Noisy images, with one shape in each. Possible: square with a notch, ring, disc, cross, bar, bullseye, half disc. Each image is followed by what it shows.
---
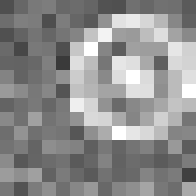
bullseye
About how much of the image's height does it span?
two thirds
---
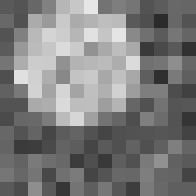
disc
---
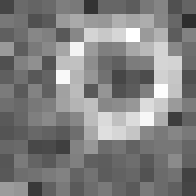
ring
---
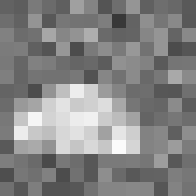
half disc
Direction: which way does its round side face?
up
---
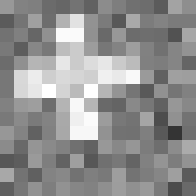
cross
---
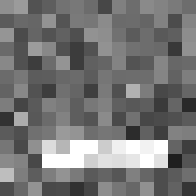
bar
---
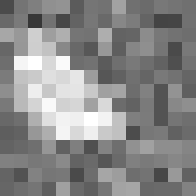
half disc
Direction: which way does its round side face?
down and left
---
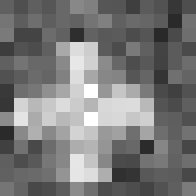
cross
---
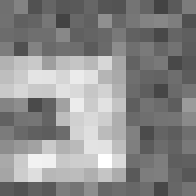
square with a notch
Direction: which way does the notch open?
left
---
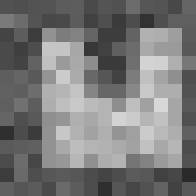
square with a notch
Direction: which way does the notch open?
up
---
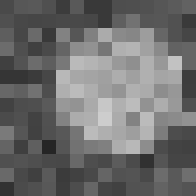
disc
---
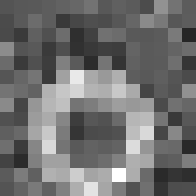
ring
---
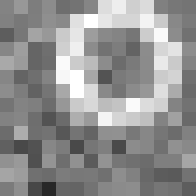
ring
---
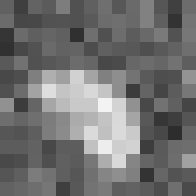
half disc
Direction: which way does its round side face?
up and right
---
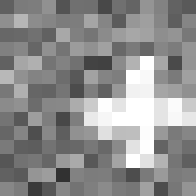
cross
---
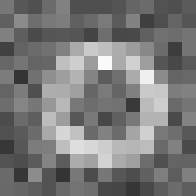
ring
